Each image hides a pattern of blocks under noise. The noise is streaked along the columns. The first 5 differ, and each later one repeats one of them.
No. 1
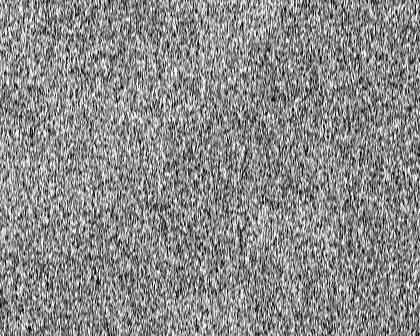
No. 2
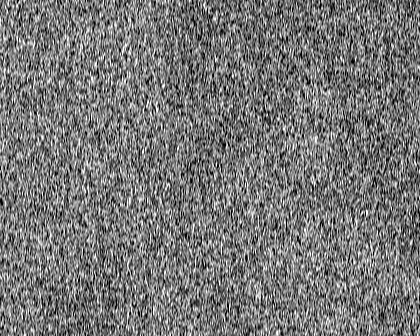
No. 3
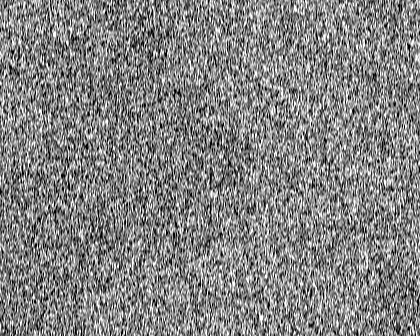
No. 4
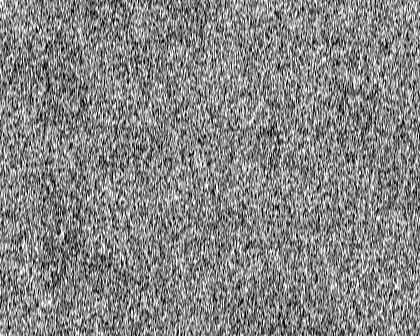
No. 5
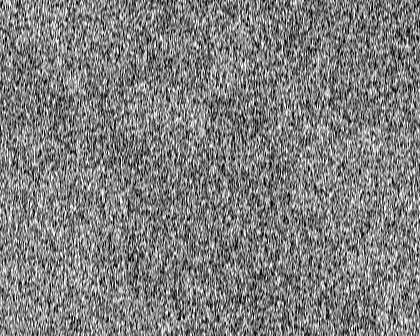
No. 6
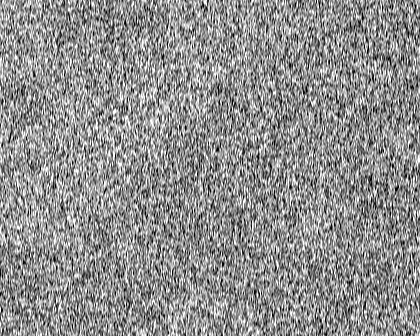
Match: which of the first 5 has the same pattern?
1
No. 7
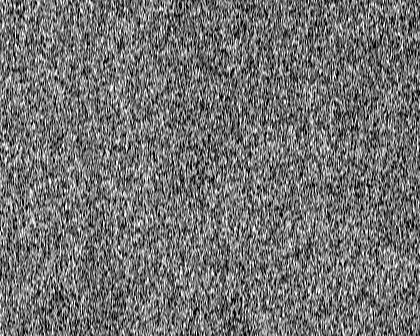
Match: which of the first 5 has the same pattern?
2
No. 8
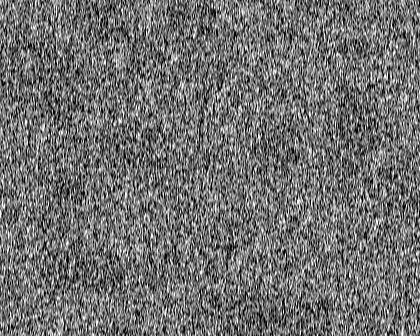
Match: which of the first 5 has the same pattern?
4
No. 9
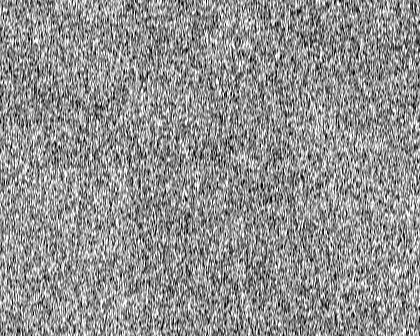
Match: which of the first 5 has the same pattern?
5
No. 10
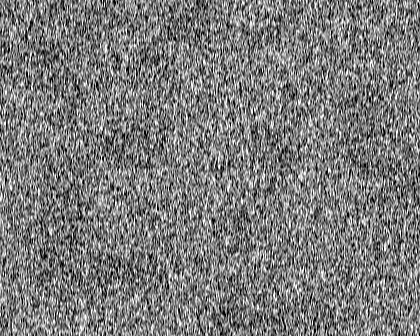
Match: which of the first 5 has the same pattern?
4
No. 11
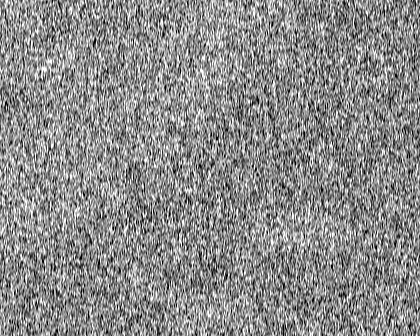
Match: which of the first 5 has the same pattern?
1
